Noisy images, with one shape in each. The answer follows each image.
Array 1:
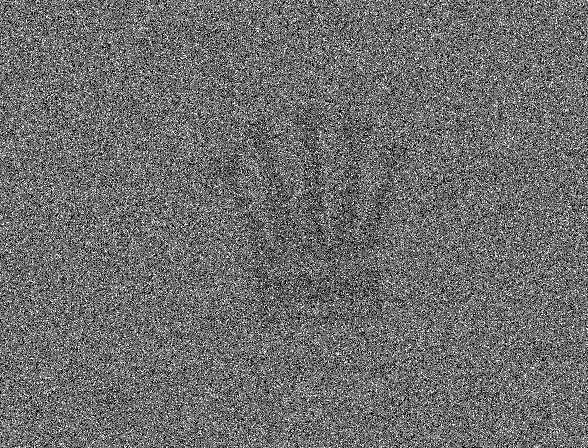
chess queen
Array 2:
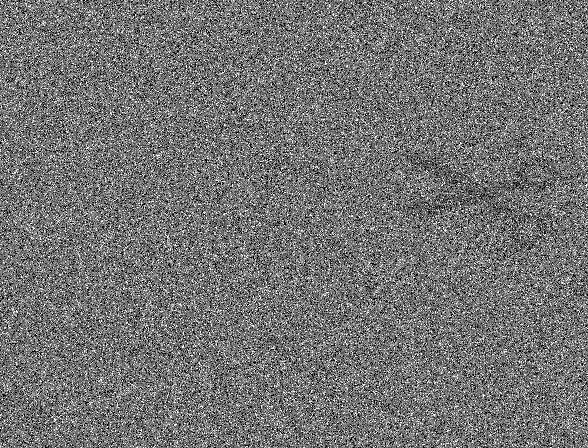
pair of scissors
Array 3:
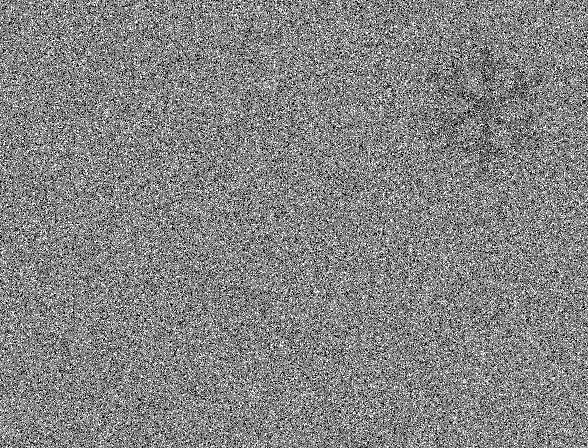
snowflake
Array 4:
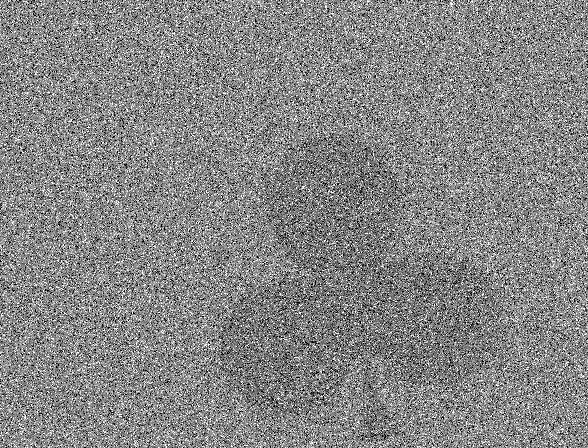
club
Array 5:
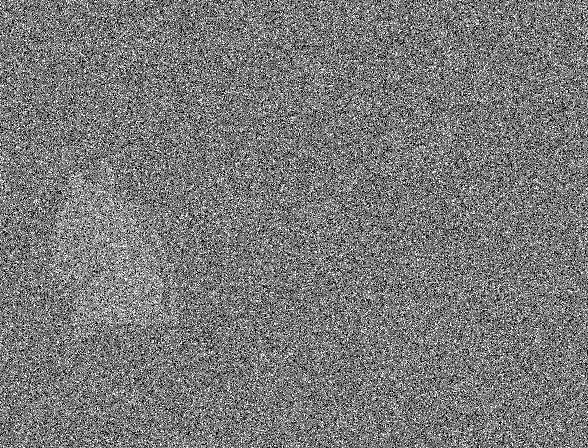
chess knight
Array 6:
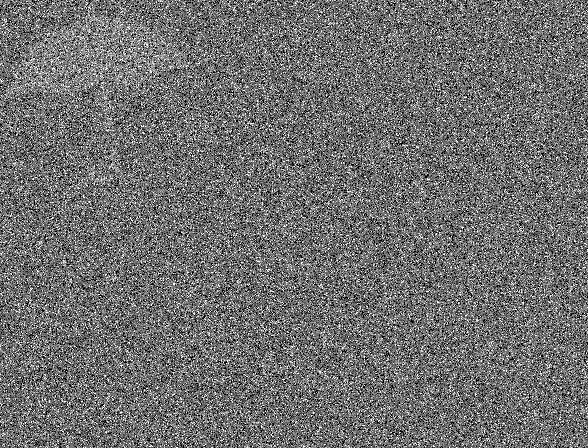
umbrella
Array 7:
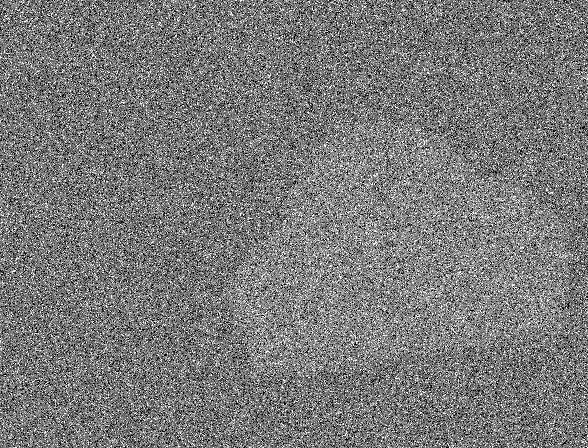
cloud
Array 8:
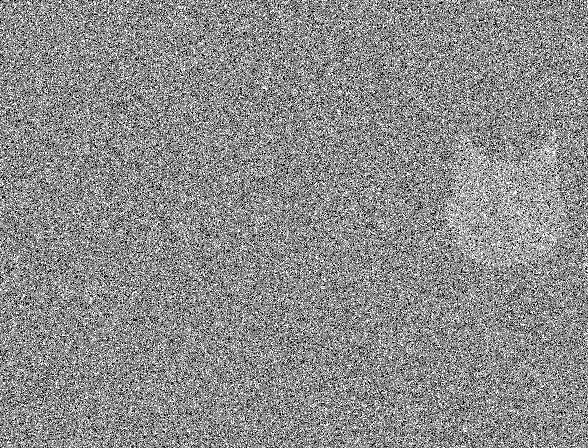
cat's head
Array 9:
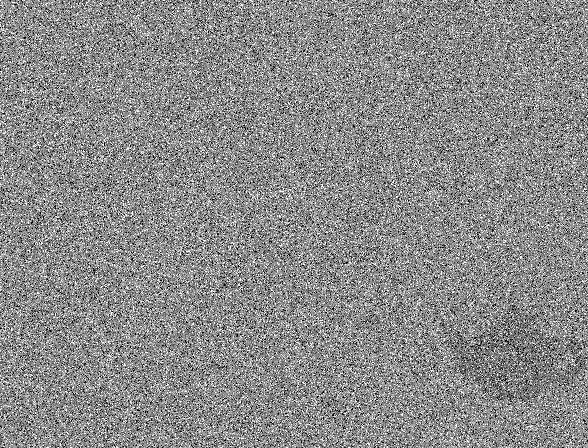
teapot
